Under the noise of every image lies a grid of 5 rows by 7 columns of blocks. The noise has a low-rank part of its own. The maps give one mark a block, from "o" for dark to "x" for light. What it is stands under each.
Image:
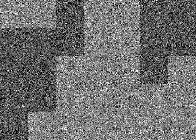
xxoxxoo
oooxxoo
ooxxxox
ooxxxxx
oxxxxxx
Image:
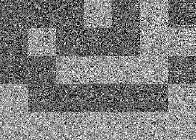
oooxoxo
oxoooxx
ooxxxxo
xooooox
xxxxxxx
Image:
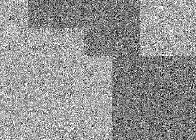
xooooxx
xxxooxx
xxxxooo
xxxxooo
xxxxooo
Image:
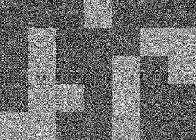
oooxooo
oxoooxx
oxooxox
oxxoxoo
xxooxoo
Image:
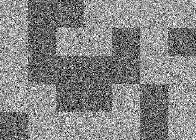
xooxxxx
xoxxoxo
xooooxx
xxooxox
oxxxxox
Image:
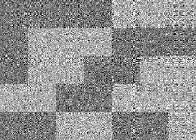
ooooxxx
oxxxooo
oxxooxx
xxooxxx
ooxxoox
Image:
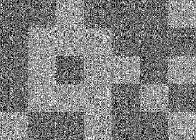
ooxooox
oxxxooo
oxoxxox
oxxxoxo
xooxoox
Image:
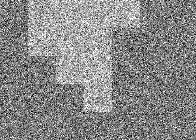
oxxxxoo
oxxxooo
ooxxooo
oooxooo
ooooooo
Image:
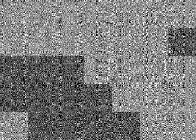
xxxxxxx
xxxxxxo
oooxxxx
ooooxxx
xooooxx
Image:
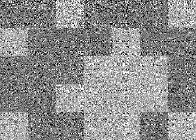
ooxooox
xoooxoo
oooxxxo
ooxxxxo
xooxxox
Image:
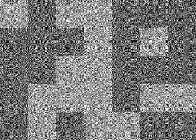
xoxxooo
oooxoxo
ooxxooo
oxxxoxx
oxoxxoo
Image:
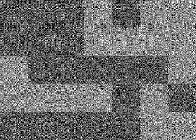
oooxoxx
oooxxxx
xooooox
xxxxoxo
oooooxx
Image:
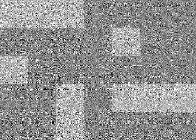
xxxoooo
ooooxoo
xoooooo
ooxoxxx
ooxoooo
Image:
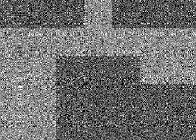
oooxooo
xxxxxxx
xxoooxx
xxooooo
xxooooo
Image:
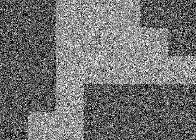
ooxxxoo
ooxxxxo
ooxxxxx
ooxoooo
oxxoooo
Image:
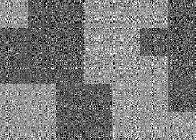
xooxxxo
oooxxoo
oooxxxo
xxooxxo
xxooxxx
